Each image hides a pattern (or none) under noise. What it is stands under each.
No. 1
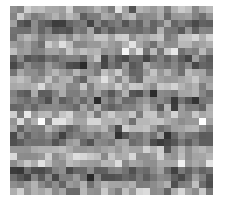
horizontal stripes
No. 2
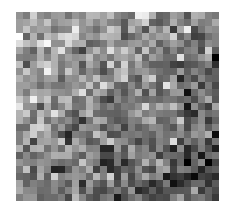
a smooth slope
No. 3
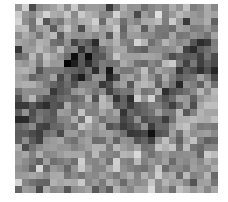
a wavy band
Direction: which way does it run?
left to right
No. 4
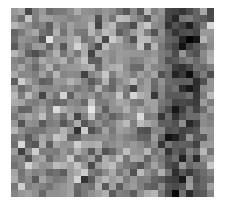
one vertical stripe
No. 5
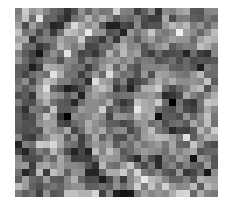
rings round one point
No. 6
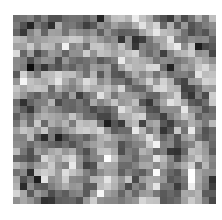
rings round one point
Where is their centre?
bottom left
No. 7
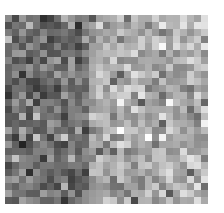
a sharp edge
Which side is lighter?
right
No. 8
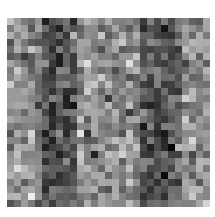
vertical stripes
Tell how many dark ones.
2
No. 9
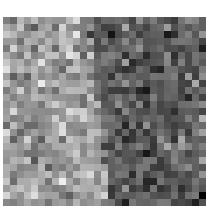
a sharp edge
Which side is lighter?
left
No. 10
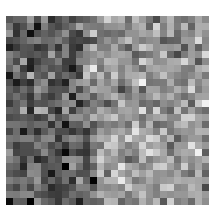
a sharp edge
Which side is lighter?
right
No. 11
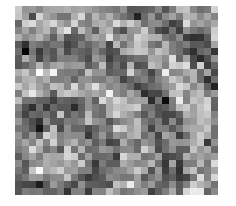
rings round one point
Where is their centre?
bottom left
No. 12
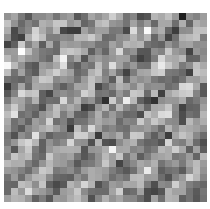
diagonal stripes
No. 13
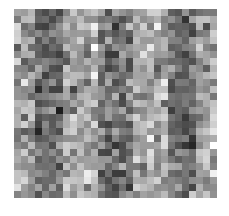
vertical stripes
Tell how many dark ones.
3
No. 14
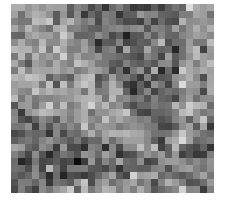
spokes from one point
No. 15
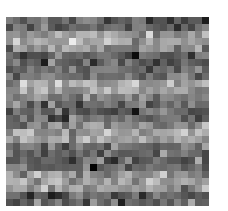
horizontal stripes
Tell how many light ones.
4
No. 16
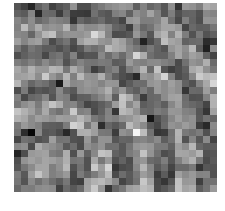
rings round one point
